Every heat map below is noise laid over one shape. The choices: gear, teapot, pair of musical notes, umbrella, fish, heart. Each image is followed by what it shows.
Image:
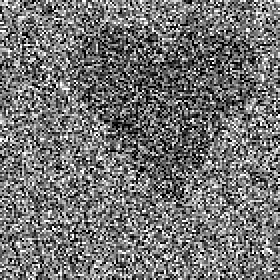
heart
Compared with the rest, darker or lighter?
darker
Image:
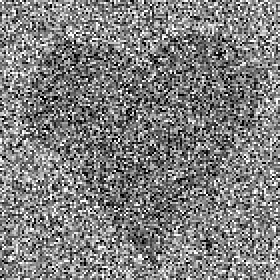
heart
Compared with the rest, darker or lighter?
darker
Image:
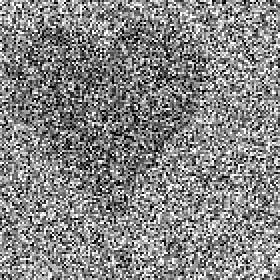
heart
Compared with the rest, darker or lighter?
darker
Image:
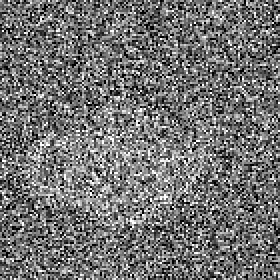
teapot
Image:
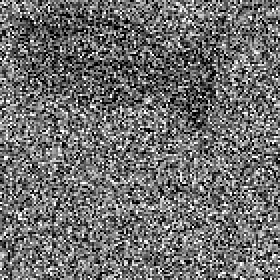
fish
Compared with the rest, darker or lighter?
darker
